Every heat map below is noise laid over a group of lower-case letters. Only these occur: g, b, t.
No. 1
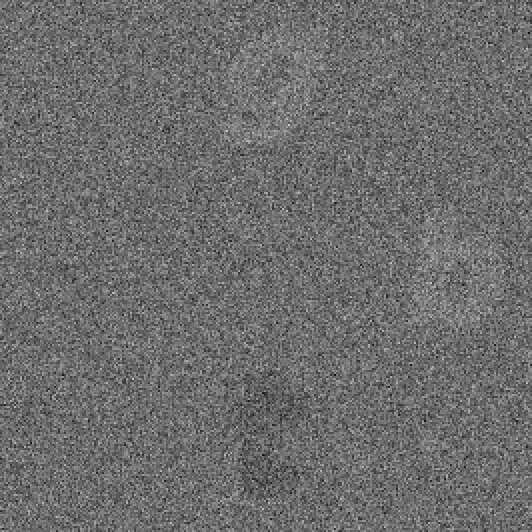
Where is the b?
middle right
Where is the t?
bottom middle
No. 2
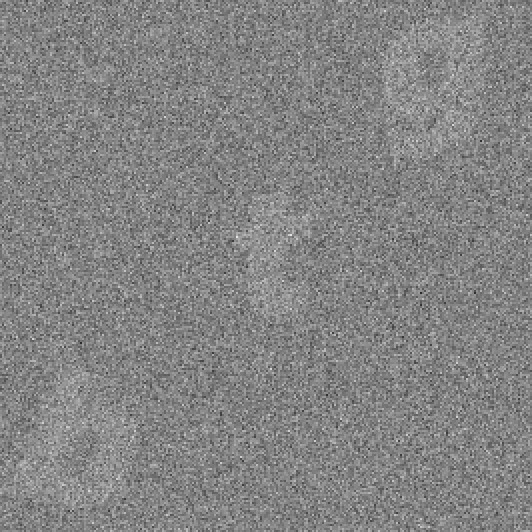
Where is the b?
bottom left
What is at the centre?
t
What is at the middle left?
nothing
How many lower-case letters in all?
3
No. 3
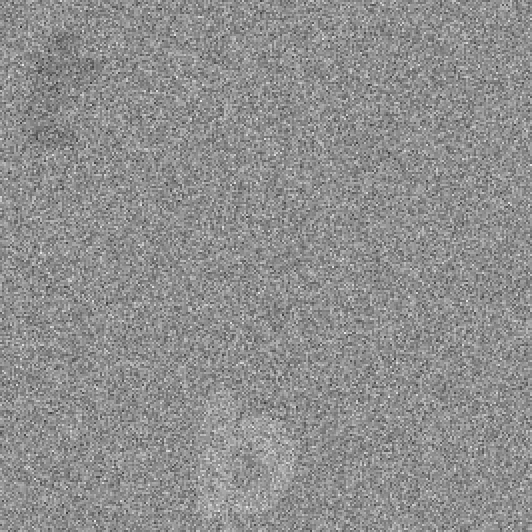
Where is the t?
top left
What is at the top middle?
nothing
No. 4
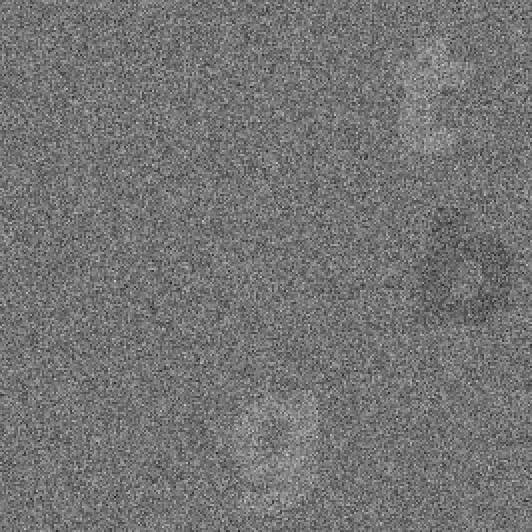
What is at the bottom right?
nothing
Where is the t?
top right
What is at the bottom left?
nothing
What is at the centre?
nothing
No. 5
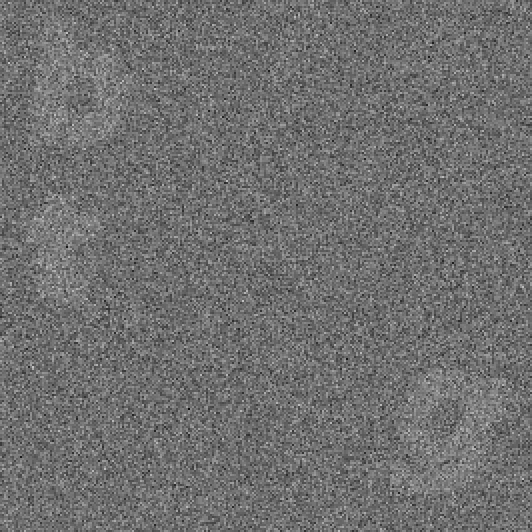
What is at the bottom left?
nothing
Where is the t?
middle left
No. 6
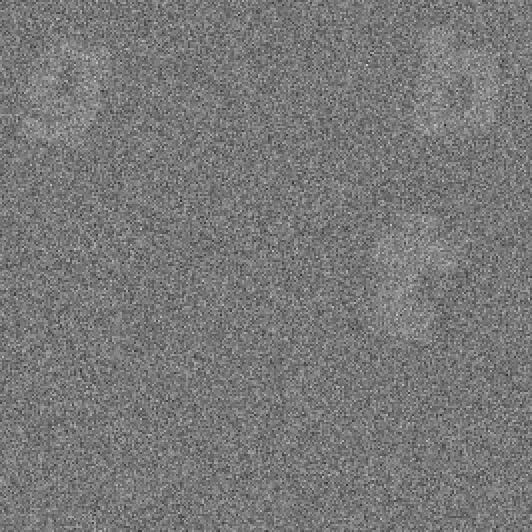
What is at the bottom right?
nothing
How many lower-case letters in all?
3
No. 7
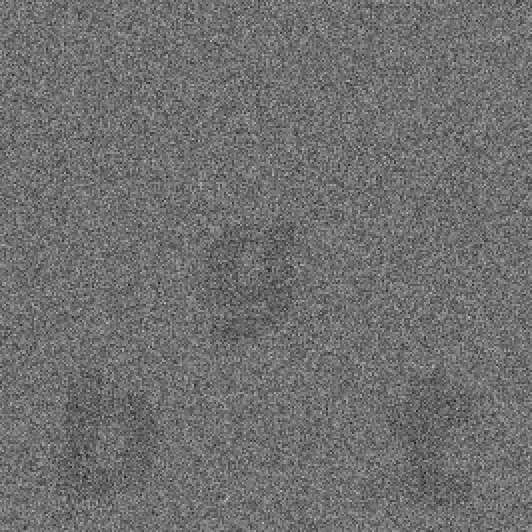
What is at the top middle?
nothing
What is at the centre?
g
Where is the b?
bottom left
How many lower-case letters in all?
3
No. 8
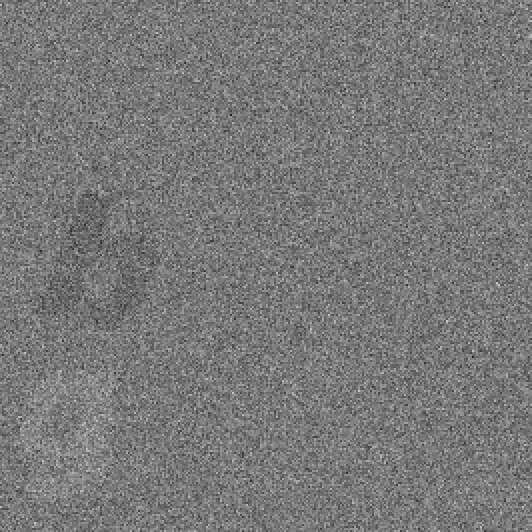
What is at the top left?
nothing
